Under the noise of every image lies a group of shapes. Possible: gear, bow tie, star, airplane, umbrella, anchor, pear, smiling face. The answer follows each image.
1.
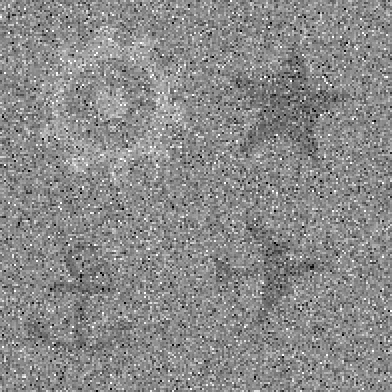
top left: light gear; top right: dark star; bottom left: dark anchor; bottom right: dark airplane
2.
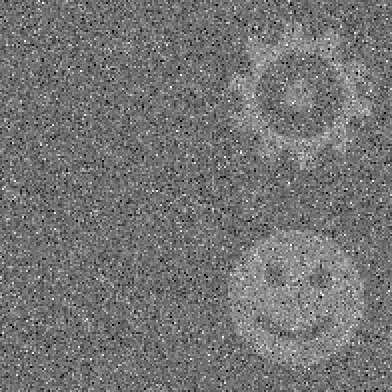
top right: light gear; bottom right: light smiling face
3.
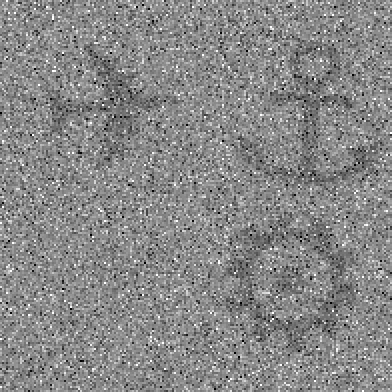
top left: dark airplane; top right: dark anchor; bottom right: dark gear
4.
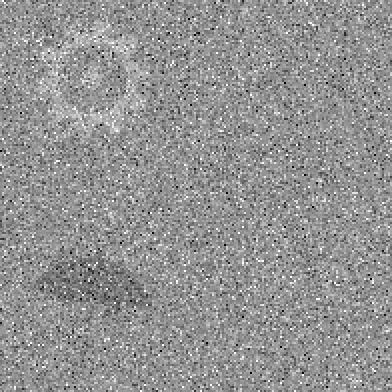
top left: light gear; bottom left: dark umbrella
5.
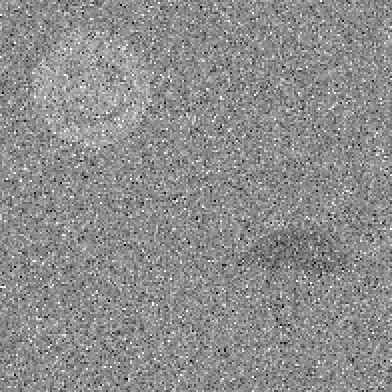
top left: light smiling face; bottom right: dark umbrella
